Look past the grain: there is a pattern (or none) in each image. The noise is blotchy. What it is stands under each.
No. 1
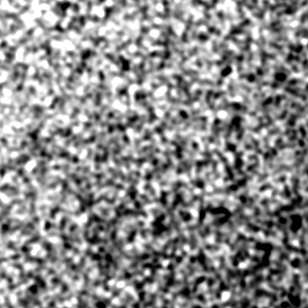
a smooth slope
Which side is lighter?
top left
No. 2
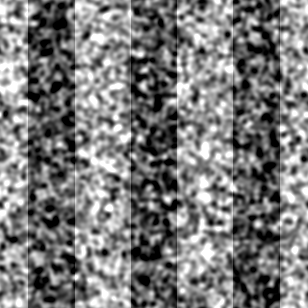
vertical stripes
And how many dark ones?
3
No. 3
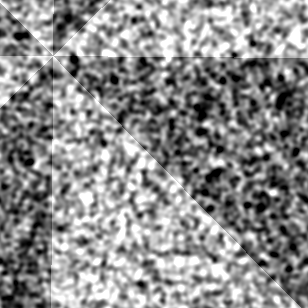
spokes from one point
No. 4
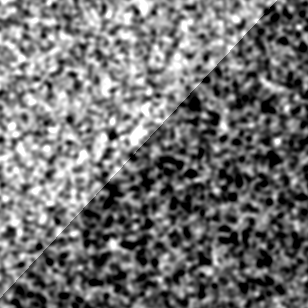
a sharp edge
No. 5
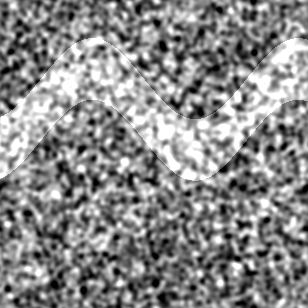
a wavy band
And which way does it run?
left to right
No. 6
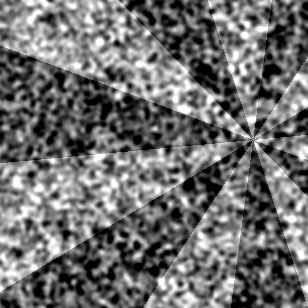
spokes from one point
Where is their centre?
middle right
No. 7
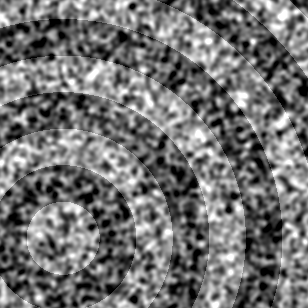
rings round one point
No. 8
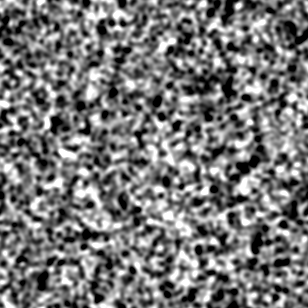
only noise
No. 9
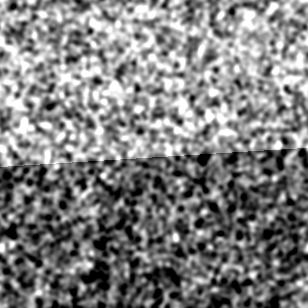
a sharp edge
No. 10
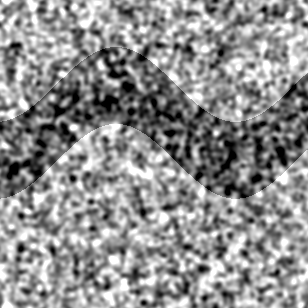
a wavy band
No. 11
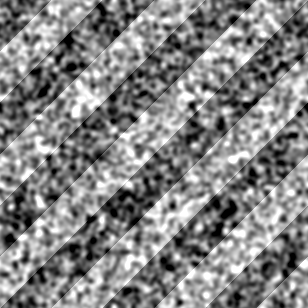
diagonal stripes
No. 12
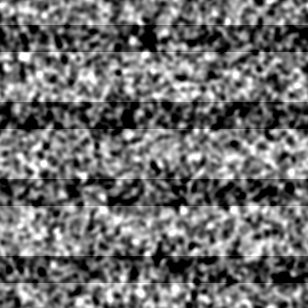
horizontal stripes
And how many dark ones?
4
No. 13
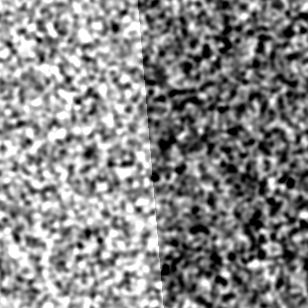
a sharp edge
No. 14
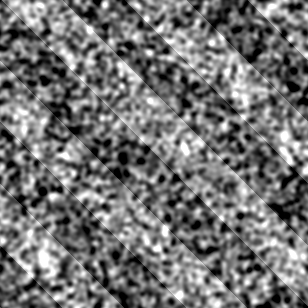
diagonal stripes
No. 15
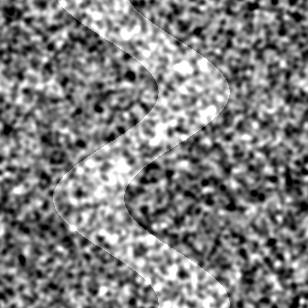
a wavy band
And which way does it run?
top to bottom
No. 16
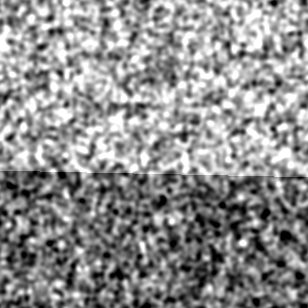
a sharp edge
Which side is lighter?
top
